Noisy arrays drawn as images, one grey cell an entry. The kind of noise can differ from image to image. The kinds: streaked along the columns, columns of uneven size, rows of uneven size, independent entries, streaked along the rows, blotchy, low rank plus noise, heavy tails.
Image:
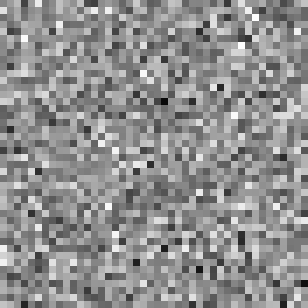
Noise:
independent entries
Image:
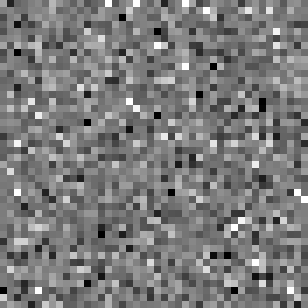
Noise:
heavy tails
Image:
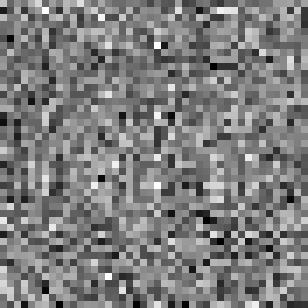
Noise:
low rank plus noise
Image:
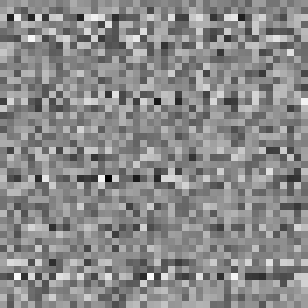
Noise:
rows of uneven size
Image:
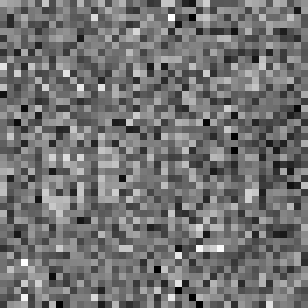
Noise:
low rank plus noise
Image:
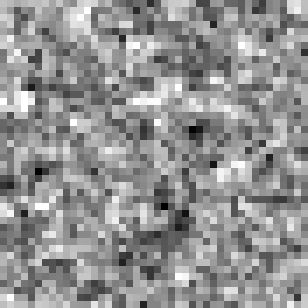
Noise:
blotchy
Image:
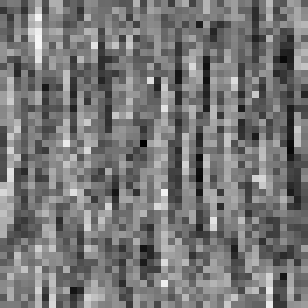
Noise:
streaked along the columns
